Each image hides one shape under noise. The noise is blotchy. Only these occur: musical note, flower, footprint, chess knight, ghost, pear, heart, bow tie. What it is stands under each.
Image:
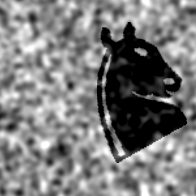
dark chess knight
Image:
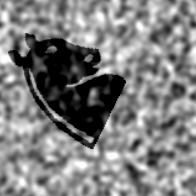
dark chess knight
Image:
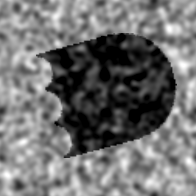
dark ghost
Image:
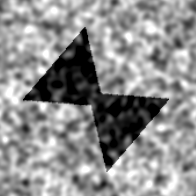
dark bow tie
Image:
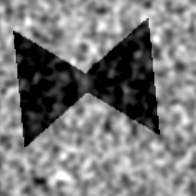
dark bow tie
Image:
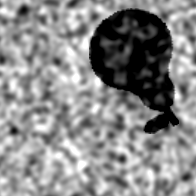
dark pear
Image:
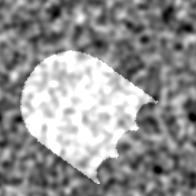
light ghost
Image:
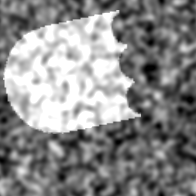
light ghost
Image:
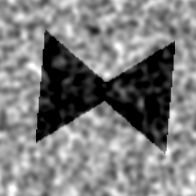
dark bow tie
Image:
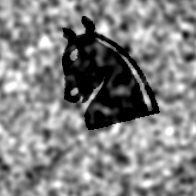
dark chess knight
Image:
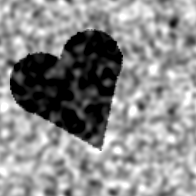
dark heart
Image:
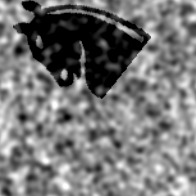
dark chess knight
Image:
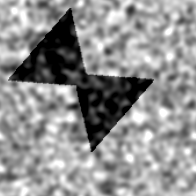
dark bow tie
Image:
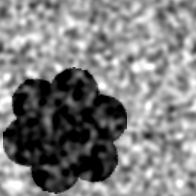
dark flower
